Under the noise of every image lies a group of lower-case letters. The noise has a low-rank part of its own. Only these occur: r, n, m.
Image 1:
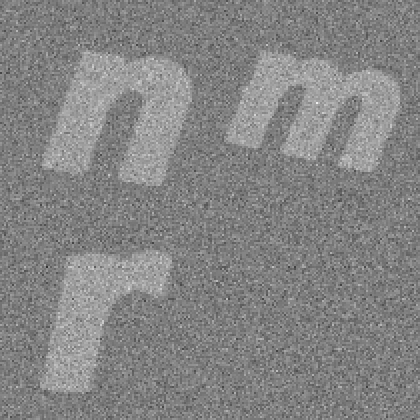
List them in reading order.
top left: light n; top right: light m; bottom left: light r
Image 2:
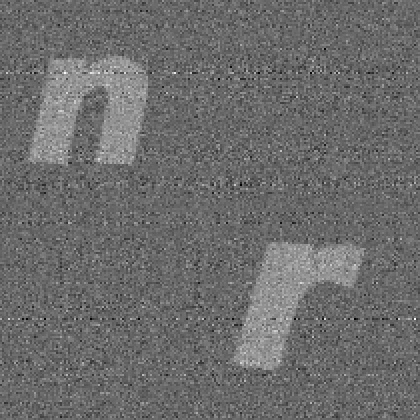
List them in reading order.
top left: light n; bottom right: light r
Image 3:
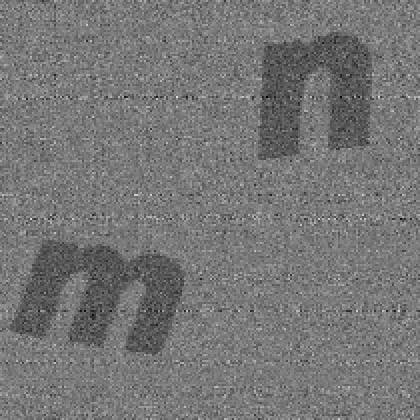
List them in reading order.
top right: dark n; bottom left: dark m
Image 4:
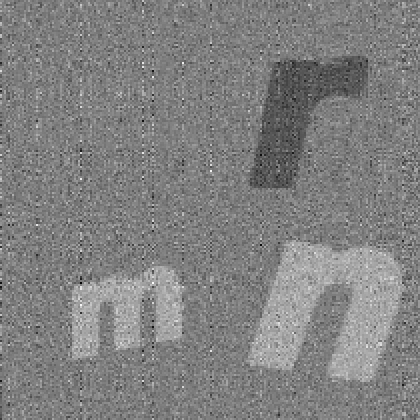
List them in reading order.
top right: dark r; bottom left: light m; bottom right: light n
